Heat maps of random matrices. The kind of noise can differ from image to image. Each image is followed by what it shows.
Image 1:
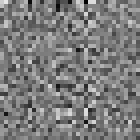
low rank plus noise
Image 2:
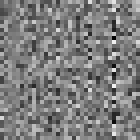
columns of uneven size
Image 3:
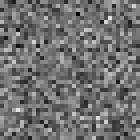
independent entries
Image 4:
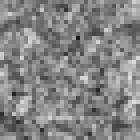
blotchy
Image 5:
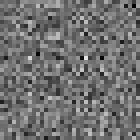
low rank plus noise
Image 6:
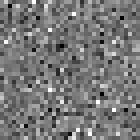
heavy tails
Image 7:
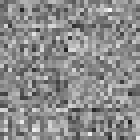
low rank plus noise
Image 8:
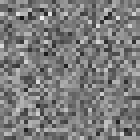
low rank plus noise
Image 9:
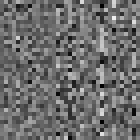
columns of uneven size
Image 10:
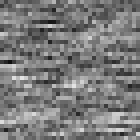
streaked along the rows
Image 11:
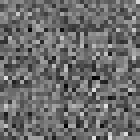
low rank plus noise
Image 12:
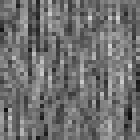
streaked along the columns
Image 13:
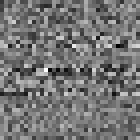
rows of uneven size
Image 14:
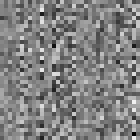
columns of uneven size
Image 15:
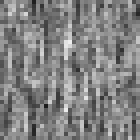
streaked along the columns
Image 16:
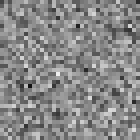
independent entries
